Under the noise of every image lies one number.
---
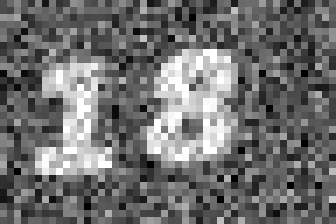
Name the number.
18
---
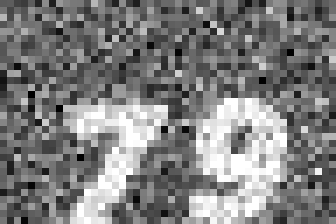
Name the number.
79
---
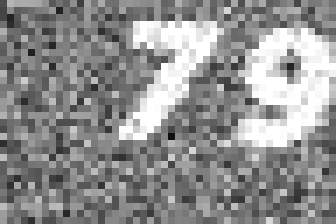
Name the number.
79
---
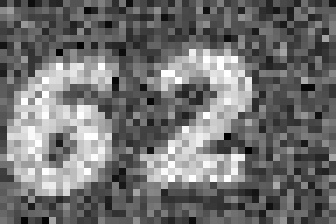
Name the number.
62
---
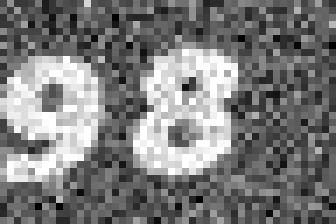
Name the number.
98
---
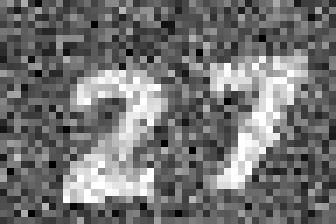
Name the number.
27
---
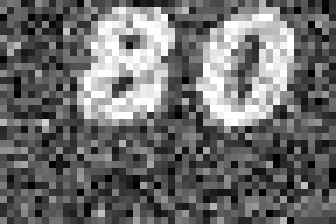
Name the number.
80
